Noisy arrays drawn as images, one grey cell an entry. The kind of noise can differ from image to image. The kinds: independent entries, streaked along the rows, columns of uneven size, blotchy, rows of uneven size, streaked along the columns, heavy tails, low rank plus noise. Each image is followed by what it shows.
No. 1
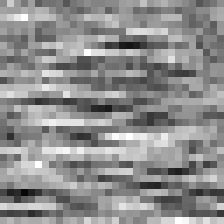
streaked along the rows
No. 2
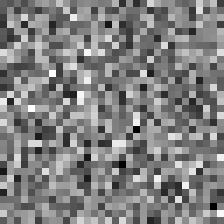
independent entries
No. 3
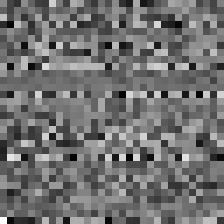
rows of uneven size
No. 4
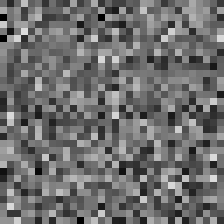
low rank plus noise
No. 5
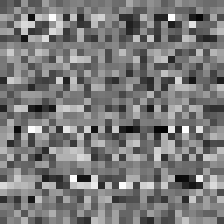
rows of uneven size
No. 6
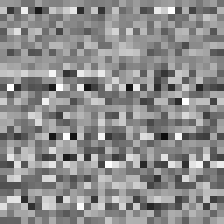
rows of uneven size
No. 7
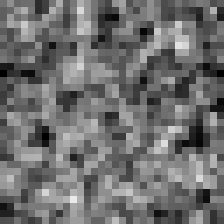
blotchy
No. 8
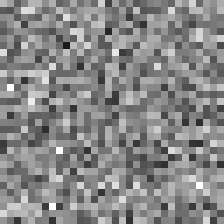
independent entries
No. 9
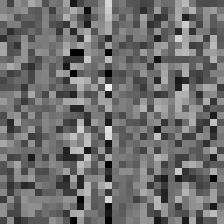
columns of uneven size
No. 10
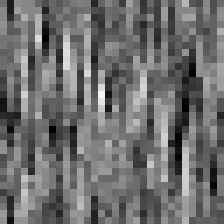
streaked along the columns
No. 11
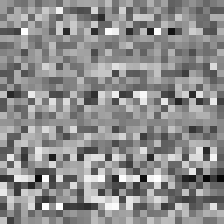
rows of uneven size
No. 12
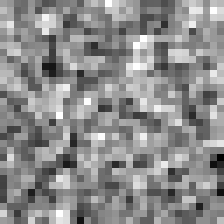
blotchy
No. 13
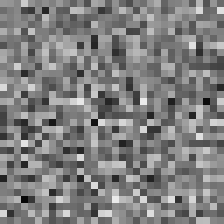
low rank plus noise
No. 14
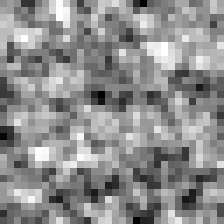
blotchy
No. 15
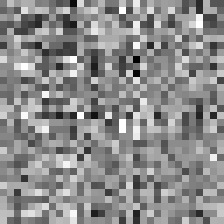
low rank plus noise
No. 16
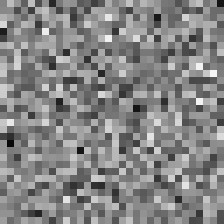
independent entries
